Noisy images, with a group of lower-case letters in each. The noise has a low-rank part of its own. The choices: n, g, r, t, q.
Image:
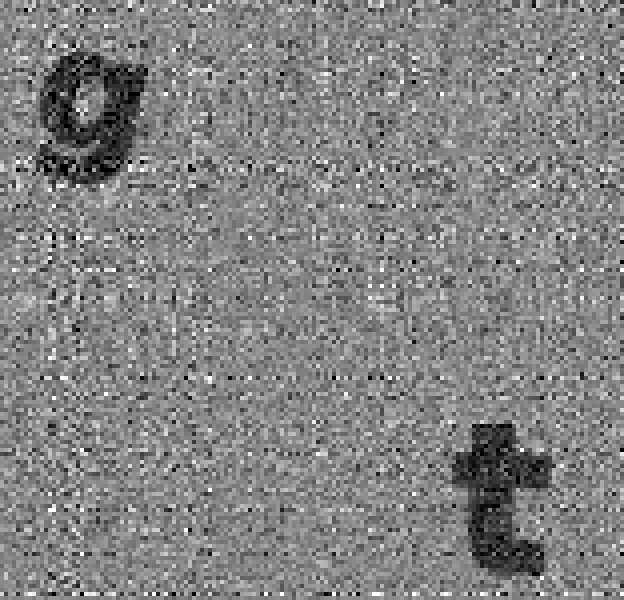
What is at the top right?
nothing
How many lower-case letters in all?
2
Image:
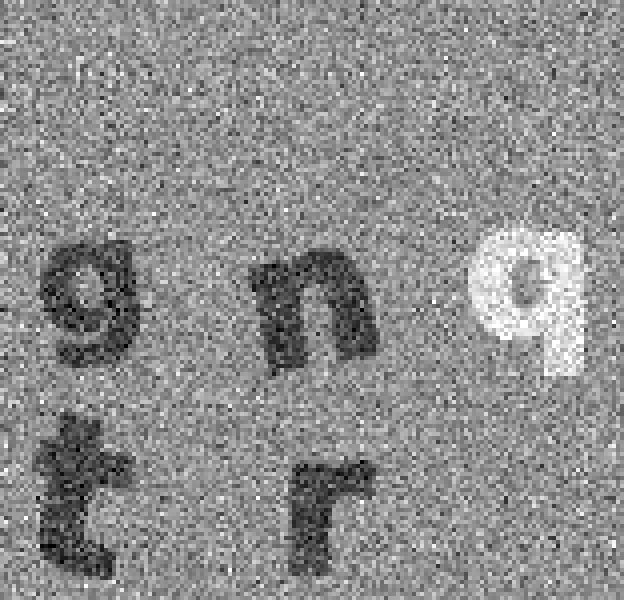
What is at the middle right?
q
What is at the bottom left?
t
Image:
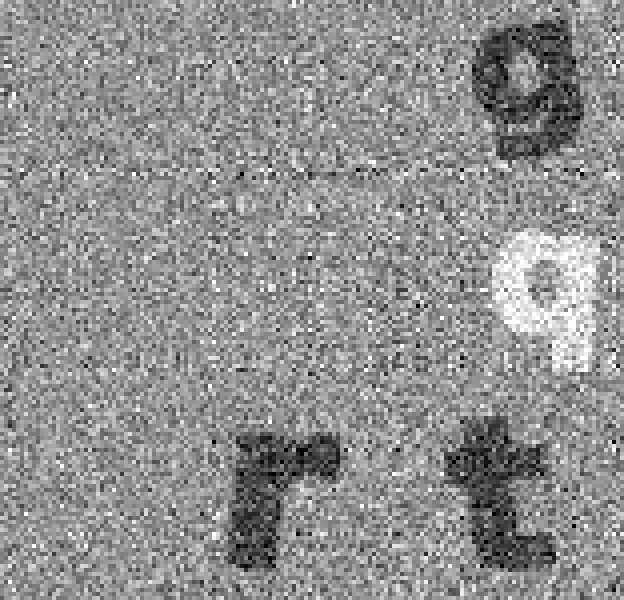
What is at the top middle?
nothing
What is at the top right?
g
